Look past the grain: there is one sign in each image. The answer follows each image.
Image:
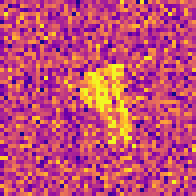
pilcrow
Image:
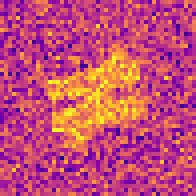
not-equal sign
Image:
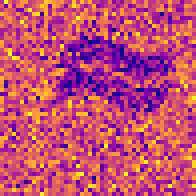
approximately sign
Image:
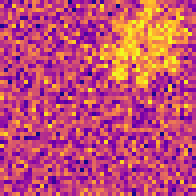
hash sign
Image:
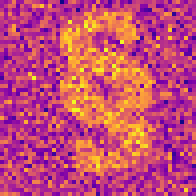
section sign
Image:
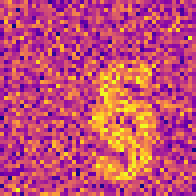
section sign
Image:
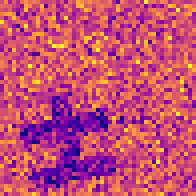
plus-minus sign
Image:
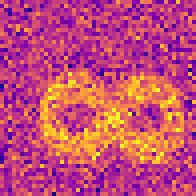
infinity sign
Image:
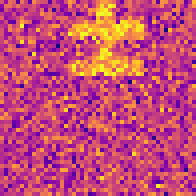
plus-minus sign
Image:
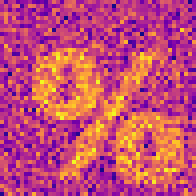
percent sign
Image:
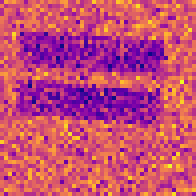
equals sign
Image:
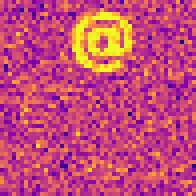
at sign
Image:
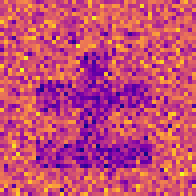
plus-minus sign
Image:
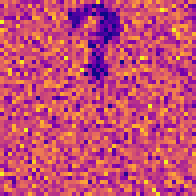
question mark
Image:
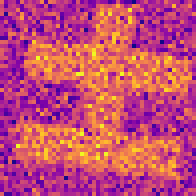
plus-minus sign
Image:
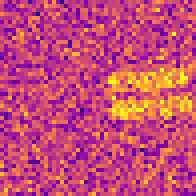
equals sign
